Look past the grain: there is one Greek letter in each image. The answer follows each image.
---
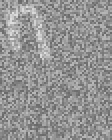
light eta, top left
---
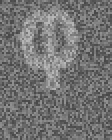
light phi
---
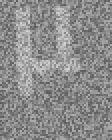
light mu
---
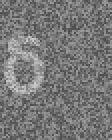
light delta, middle left
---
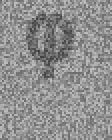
dark phi
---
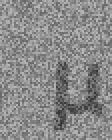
dark mu
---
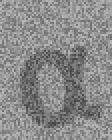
dark alpha
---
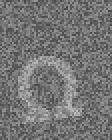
light omega
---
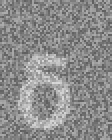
light delta
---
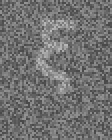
light xi
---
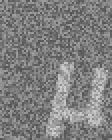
light mu
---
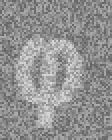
light phi
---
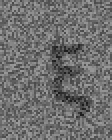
dark xi
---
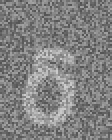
light delta
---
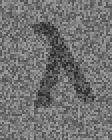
dark lambda
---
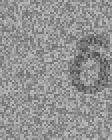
dark delta, middle right
